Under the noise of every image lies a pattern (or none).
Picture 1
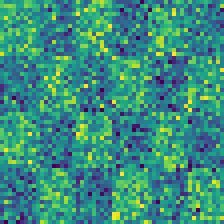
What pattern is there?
a checkerboard
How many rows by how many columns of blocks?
4 by 6
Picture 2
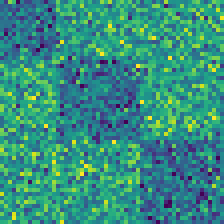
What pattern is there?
blocks along the diagonal
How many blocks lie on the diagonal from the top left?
3
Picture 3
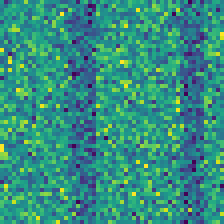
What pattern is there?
bands of columns
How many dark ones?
2
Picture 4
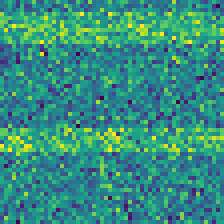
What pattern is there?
bands of rows
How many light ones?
2
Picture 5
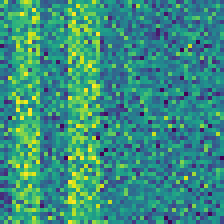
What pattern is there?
bands of columns
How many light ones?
2
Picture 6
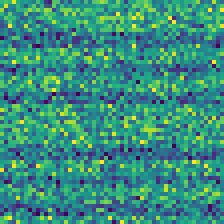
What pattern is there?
bands of rows
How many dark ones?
6
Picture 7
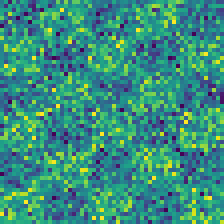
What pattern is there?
a checkerboard
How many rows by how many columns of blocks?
6 by 5
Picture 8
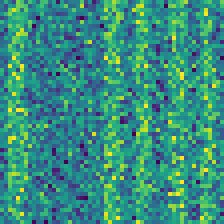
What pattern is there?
bands of columns
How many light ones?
5
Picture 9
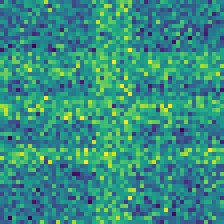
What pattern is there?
bands of rows crossing bands of columns
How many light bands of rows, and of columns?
3 and 1
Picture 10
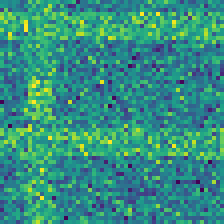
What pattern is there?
bands of rows crossing bands of columns
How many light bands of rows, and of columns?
2 and 1
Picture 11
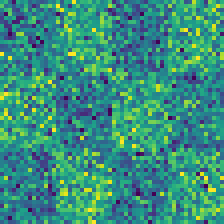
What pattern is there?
a checkerboard
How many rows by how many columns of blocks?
3 by 4
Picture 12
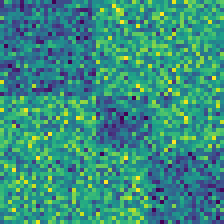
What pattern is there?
blocks along the diagonal
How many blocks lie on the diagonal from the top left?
3
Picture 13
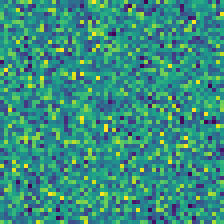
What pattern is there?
only noise
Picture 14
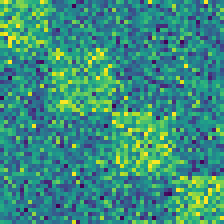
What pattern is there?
blocks along the diagonal
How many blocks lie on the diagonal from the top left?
4
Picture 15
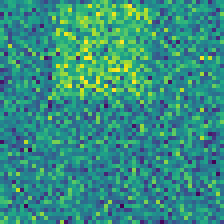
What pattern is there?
one block
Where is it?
top middle
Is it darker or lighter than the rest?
lighter
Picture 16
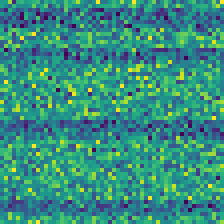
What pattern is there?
bands of rows
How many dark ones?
4
